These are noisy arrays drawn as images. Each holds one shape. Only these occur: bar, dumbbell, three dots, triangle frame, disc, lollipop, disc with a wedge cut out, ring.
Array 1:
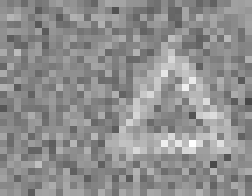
triangle frame
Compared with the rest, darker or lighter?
lighter
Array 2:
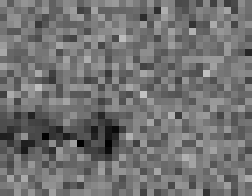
dumbbell
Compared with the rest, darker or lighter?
darker
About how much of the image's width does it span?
half
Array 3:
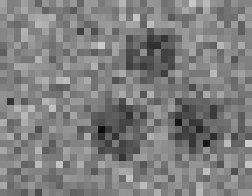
three dots
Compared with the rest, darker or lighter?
darker
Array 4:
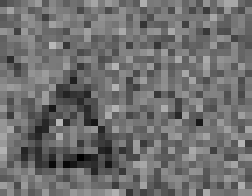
triangle frame
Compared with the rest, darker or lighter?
darker
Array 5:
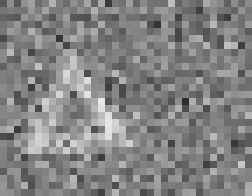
triangle frame
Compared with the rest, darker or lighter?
lighter
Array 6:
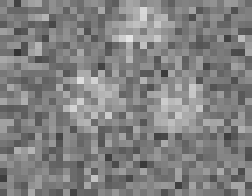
three dots
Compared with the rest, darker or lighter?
lighter
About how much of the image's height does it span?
two thirds
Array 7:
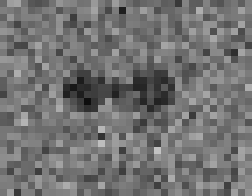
dumbbell
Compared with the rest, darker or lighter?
darker
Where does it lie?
centre
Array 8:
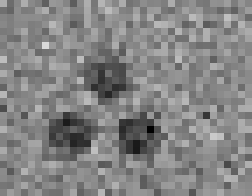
three dots
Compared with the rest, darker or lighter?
darker
